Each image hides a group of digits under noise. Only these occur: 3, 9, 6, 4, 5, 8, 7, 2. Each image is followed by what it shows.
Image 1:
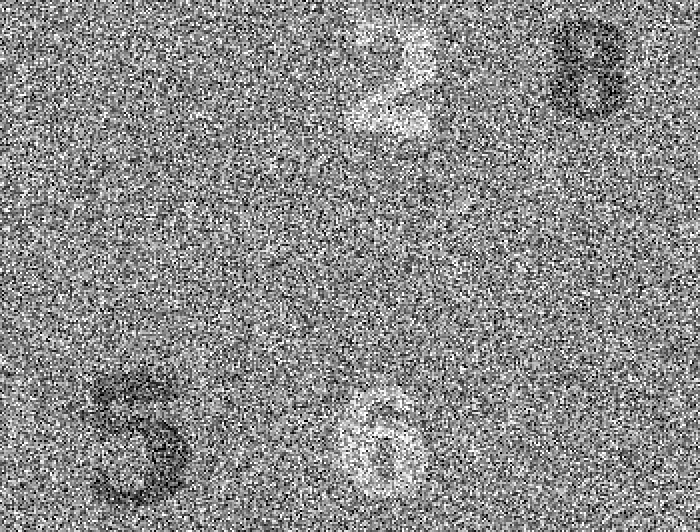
top middle: light 2; top right: dark 8; bottom left: dark 5; bottom middle: light 6
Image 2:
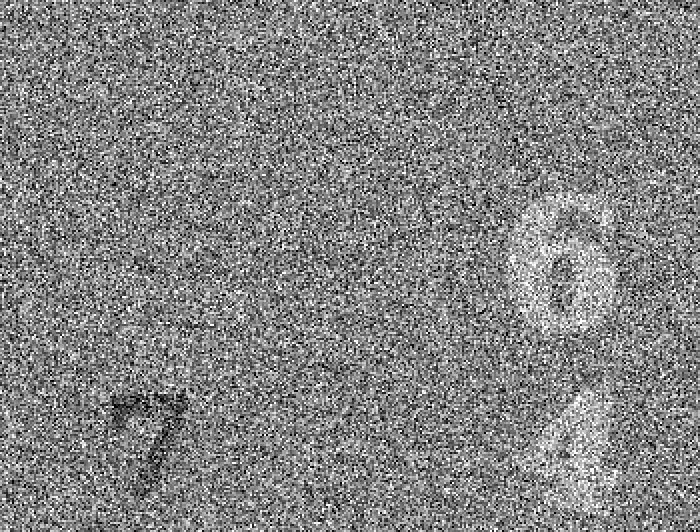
middle right: light 6; bottom left: dark 7; bottom right: light 4
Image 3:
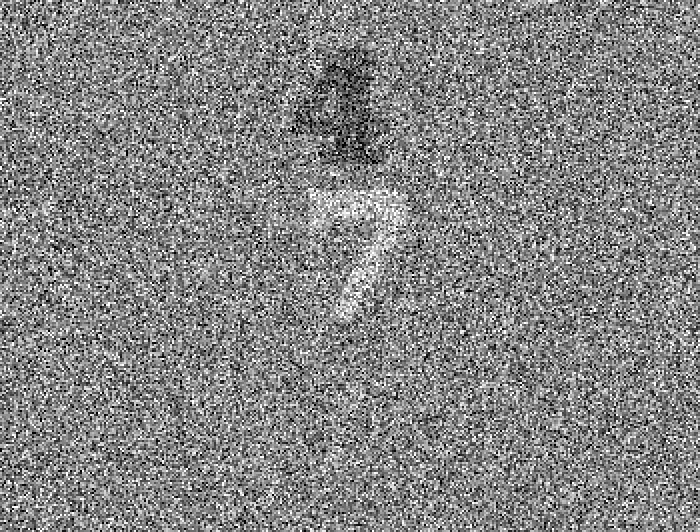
top middle: dark 4; centre: light 7
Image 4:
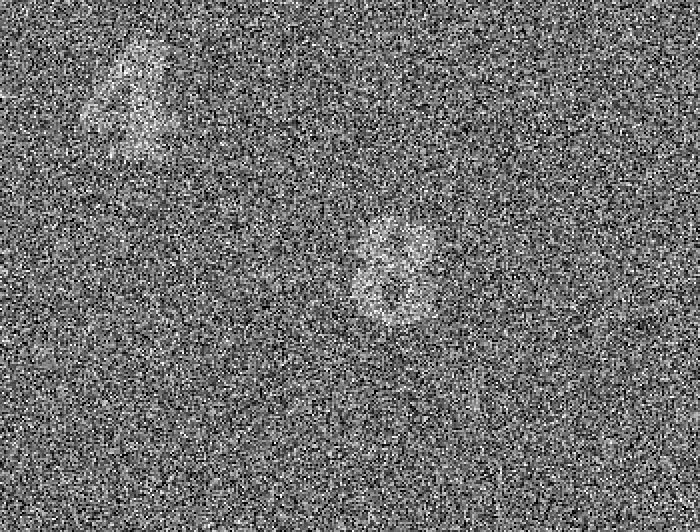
top left: light 4; centre: light 8
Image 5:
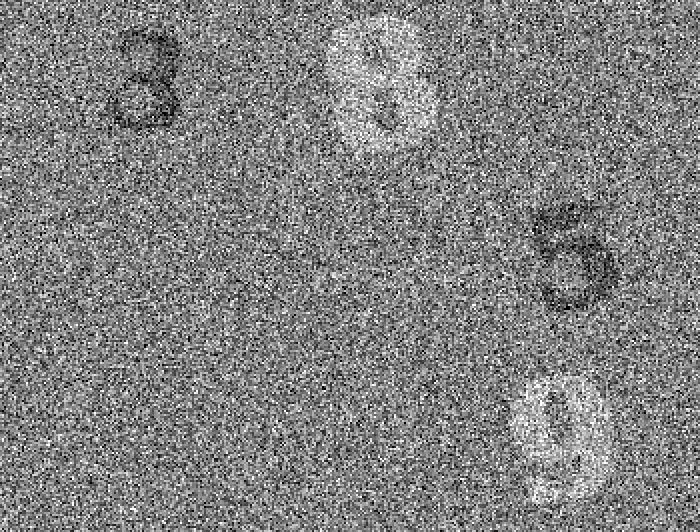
top left: dark 3; top middle: light 8; middle right: dark 5; bottom right: light 9
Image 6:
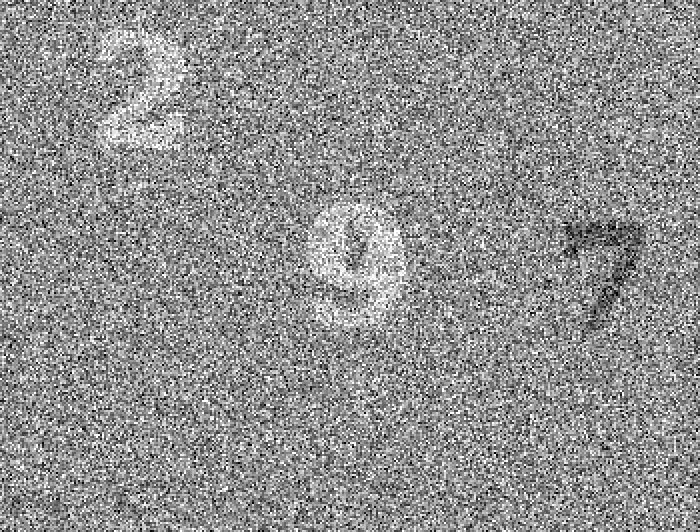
top left: light 2; centre: light 9; middle right: dark 7
